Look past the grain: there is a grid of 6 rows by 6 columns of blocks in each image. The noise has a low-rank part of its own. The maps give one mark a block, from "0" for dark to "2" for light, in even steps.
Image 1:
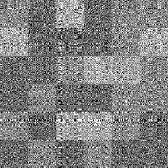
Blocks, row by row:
1 0 2 0 1 1
2 0 0 0 1 2
0 0 1 2 2 1
0 1 0 0 1 1
1 0 2 2 1 0
0 1 0 1 0 0
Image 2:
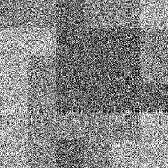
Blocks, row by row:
1 1 0 1 1 2
2 2 0 0 0 1
2 1 0 0 0 1
2 1 0 0 0 0
2 1 1 1 1 2
2 1 0 1 2 2
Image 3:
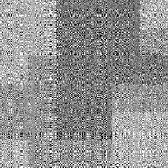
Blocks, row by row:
2 2 0 0 0 2
2 2 0 0 0 1
2 1 0 0 0 0
1 1 0 0 1 1
1 1 0 0 2 2
2 1 1 1 2 2
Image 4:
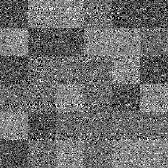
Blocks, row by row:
0 2 2 1 0 0
2 0 0 2 2 1
0 1 1 1 2 0
1 1 2 1 0 2
2 0 1 1 1 1
0 1 2 1 2 2
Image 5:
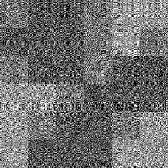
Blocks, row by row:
1 0 0 1 2 2
0 0 0 1 2 1
1 0 0 1 0 0
2 2 1 0 0 0
2 1 0 0 1 2
2 0 0 0 2 2
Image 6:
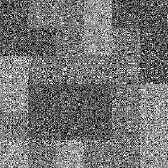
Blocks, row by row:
0 1 1 2 0 0
0 0 1 2 1 0
2 1 1 1 1 0
2 0 0 0 1 2
1 0 0 0 1 2
2 1 2 1 1 2
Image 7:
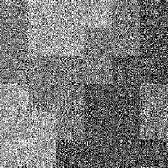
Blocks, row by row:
1 2 2 2 1 0
1 2 2 1 1 0
1 1 1 1 0 0
2 1 1 0 0 1
2 2 1 0 0 1
2 2 0 0 0 0
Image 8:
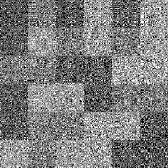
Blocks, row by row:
0 1 0 2 0 2
0 2 1 2 1 2
1 1 0 0 2 2
0 2 2 0 1 1
0 1 1 2 2 0
2 1 2 2 0 0
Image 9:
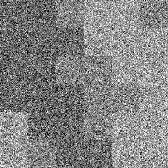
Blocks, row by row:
0 0 1 2 2 1
0 0 0 2 2 2
0 0 1 1 2 2
0 0 0 1 1 2
2 0 0 1 2 2
2 1 0 0 2 2
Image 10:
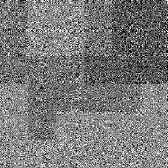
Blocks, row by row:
1 2 2 1 0 0
1 2 2 1 0 0
1 1 1 0 0 0
2 1 1 1 1 2
2 1 2 2 2 2
2 2 2 2 2 2
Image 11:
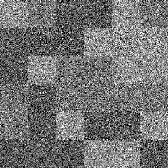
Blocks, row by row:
2 1 0 0 2 1
0 0 0 2 2 2
0 2 1 1 2 2
1 0 1 1 1 1
1 0 2 0 0 2
0 0 0 2 2 0
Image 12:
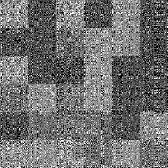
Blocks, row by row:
2 0 2 0 2 0
0 0 1 2 2 0
2 0 0 2 0 0
1 2 1 2 0 0
0 1 1 1 0 2
2 2 2 1 2 1
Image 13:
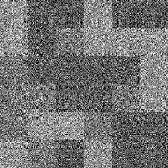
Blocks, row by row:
2 0 0 2 0 0
2 0 1 2 2 2
1 0 0 0 0 2
1 1 0 0 1 2
1 2 2 1 0 0
2 1 0 2 0 0
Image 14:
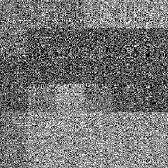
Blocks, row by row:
1 1 1 2 2 2
1 0 0 0 0 0
0 0 0 0 0 0
0 1 2 1 0 0
1 2 2 2 2 2
1 2 2 2 2 2
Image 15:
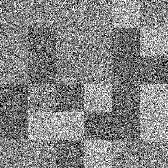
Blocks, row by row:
1 1 1 1 2 1
1 0 1 1 0 2
1 0 1 1 0 0
0 1 0 2 0 2
0 2 2 0 0 2
1 1 0 2 1 1
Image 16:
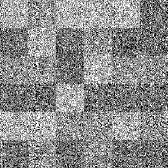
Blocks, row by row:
2 1 2 2 2 0
0 2 0 1 0 0
1 1 0 2 1 1
0 0 2 0 0 0
2 2 1 1 2 1
0 1 0 1 0 0
